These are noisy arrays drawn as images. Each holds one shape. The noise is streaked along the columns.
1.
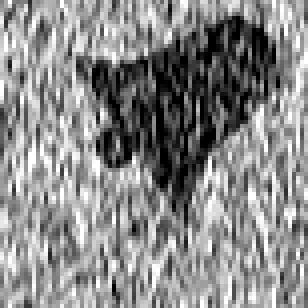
bell
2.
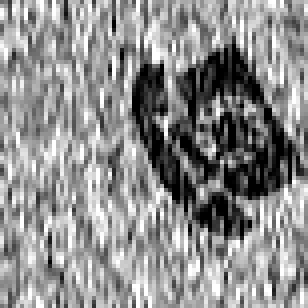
telephone
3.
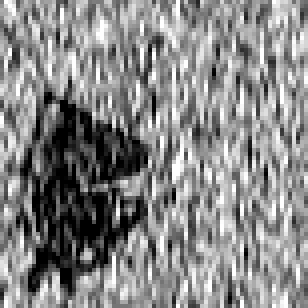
chess knight
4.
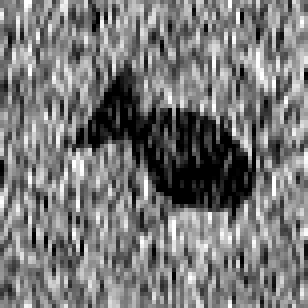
fish
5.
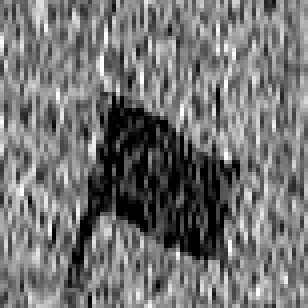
flag
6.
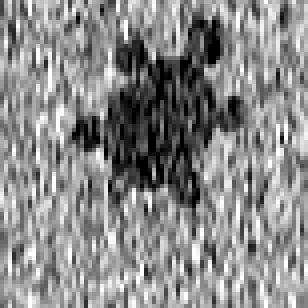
turtle
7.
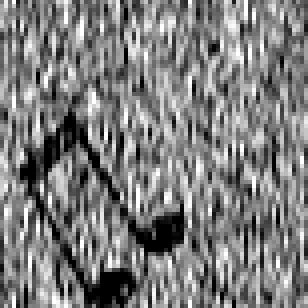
pair of musical notes
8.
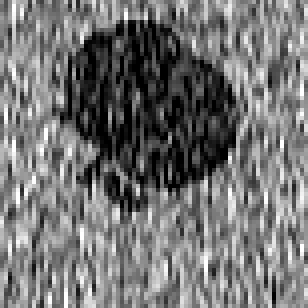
apple
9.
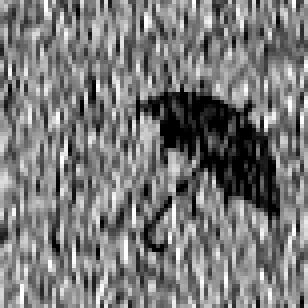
umbrella
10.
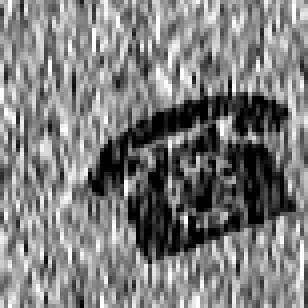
telephone
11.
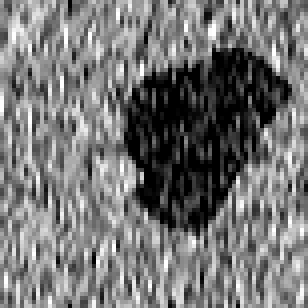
cloud
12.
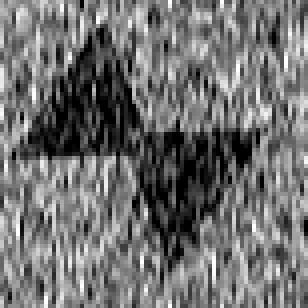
bow tie
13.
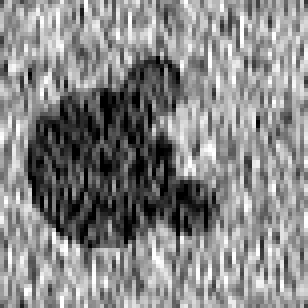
bear's head
